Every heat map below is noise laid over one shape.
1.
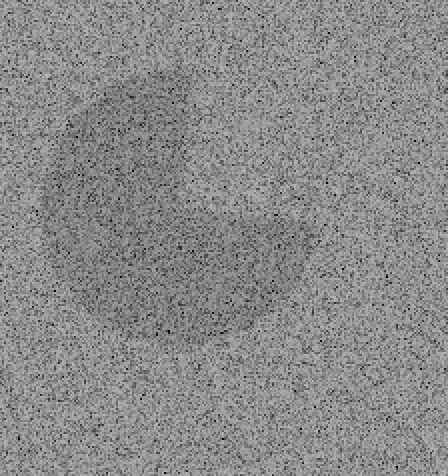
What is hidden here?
dark disc with a wedge cut out
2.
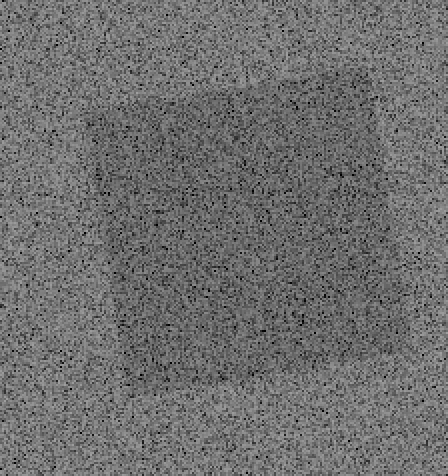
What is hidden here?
dark square
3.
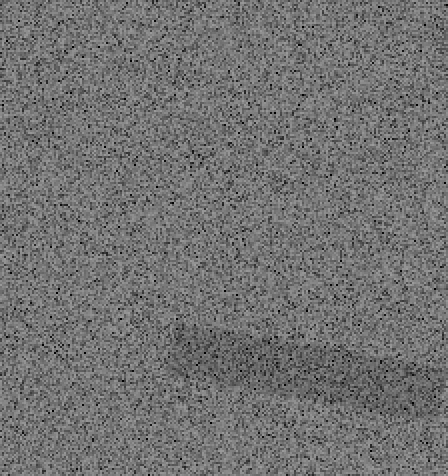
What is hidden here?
dark bar
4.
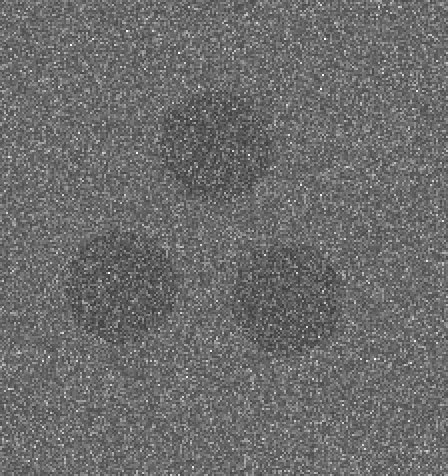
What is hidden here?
dark three dots
